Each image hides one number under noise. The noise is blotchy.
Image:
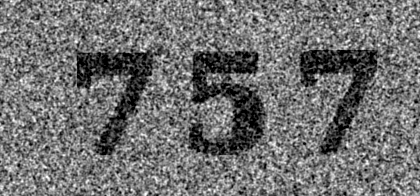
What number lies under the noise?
757
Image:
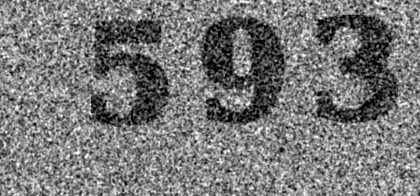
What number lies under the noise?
593
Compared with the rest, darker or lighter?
darker
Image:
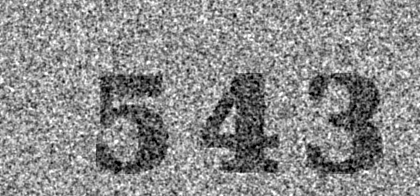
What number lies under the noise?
543
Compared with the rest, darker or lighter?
darker
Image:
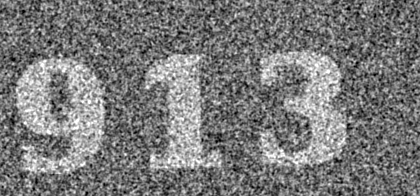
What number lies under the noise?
913
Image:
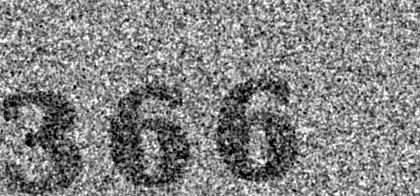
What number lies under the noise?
366
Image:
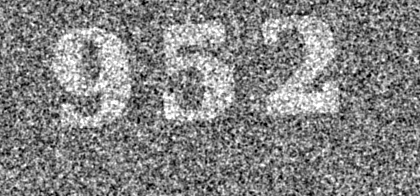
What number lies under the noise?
952
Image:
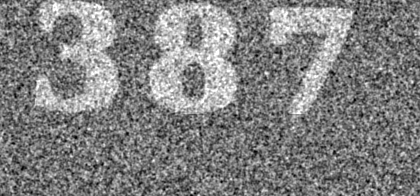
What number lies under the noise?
387
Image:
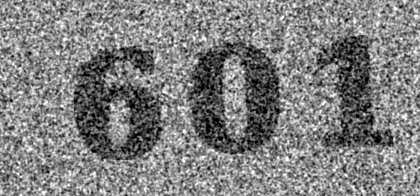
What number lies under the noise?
601
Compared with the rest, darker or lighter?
darker
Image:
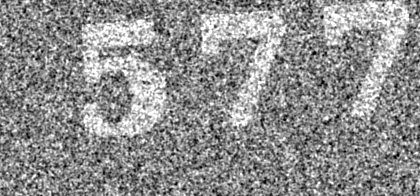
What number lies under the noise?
577
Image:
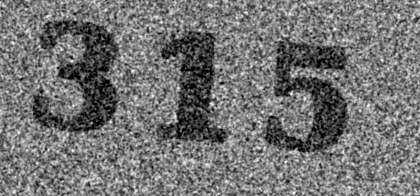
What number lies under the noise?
315
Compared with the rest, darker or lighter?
darker
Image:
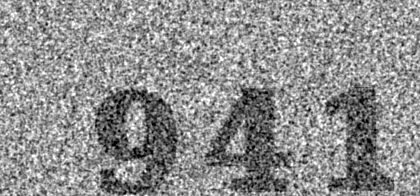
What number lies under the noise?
941
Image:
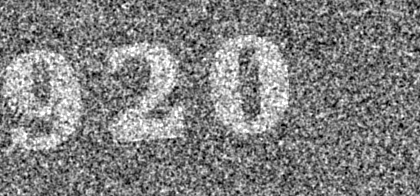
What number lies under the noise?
920
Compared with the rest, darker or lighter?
lighter
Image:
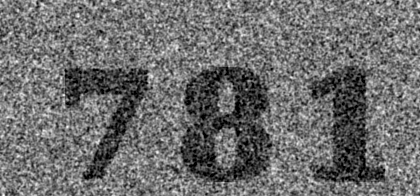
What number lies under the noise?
781
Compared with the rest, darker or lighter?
darker
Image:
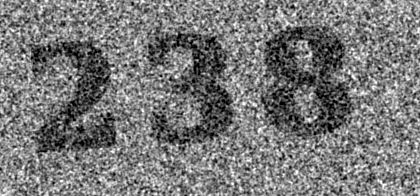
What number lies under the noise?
238
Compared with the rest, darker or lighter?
darker
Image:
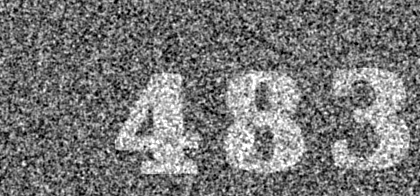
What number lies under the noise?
483
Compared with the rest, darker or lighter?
lighter
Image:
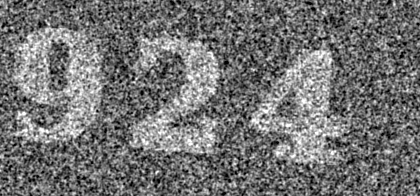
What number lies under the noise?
924
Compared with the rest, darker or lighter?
lighter
